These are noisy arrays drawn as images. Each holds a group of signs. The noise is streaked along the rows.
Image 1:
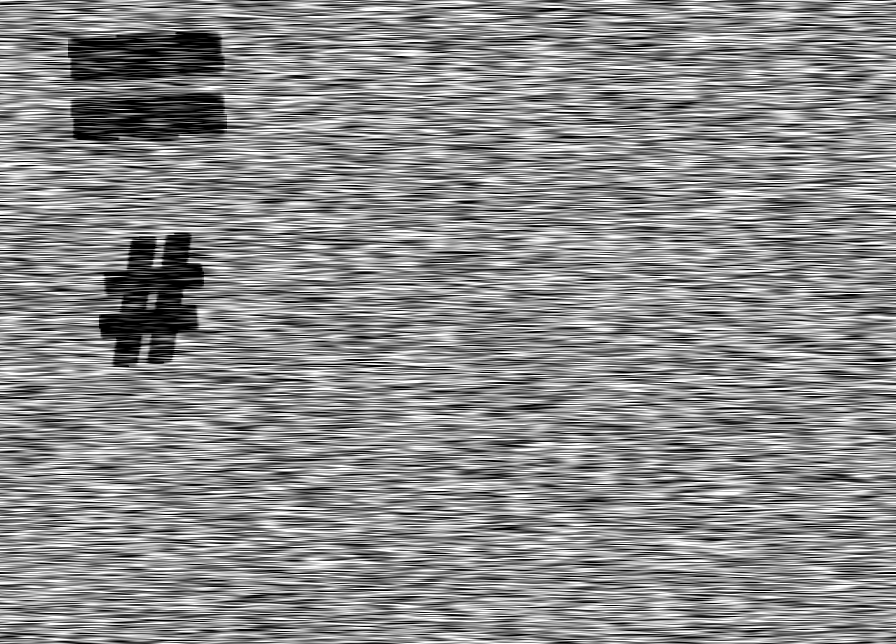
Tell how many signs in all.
2
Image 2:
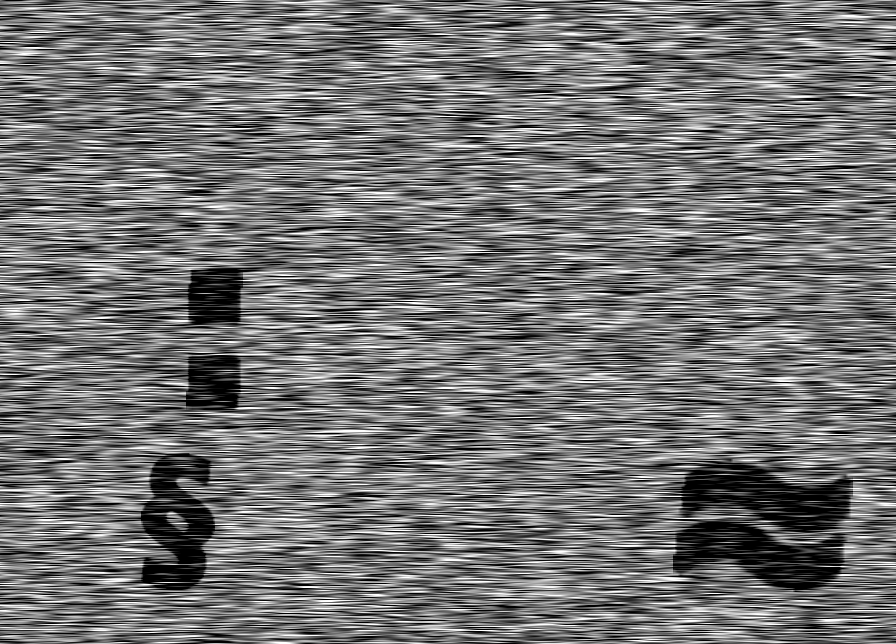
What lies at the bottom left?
section sign
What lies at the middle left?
colon
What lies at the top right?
nothing
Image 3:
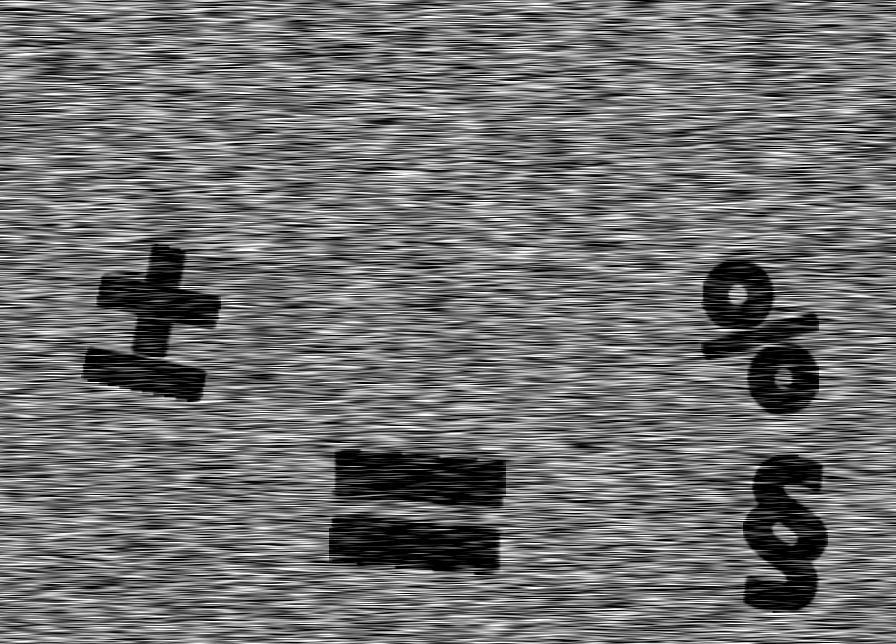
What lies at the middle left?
plus-minus sign
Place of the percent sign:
middle right
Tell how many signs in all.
4
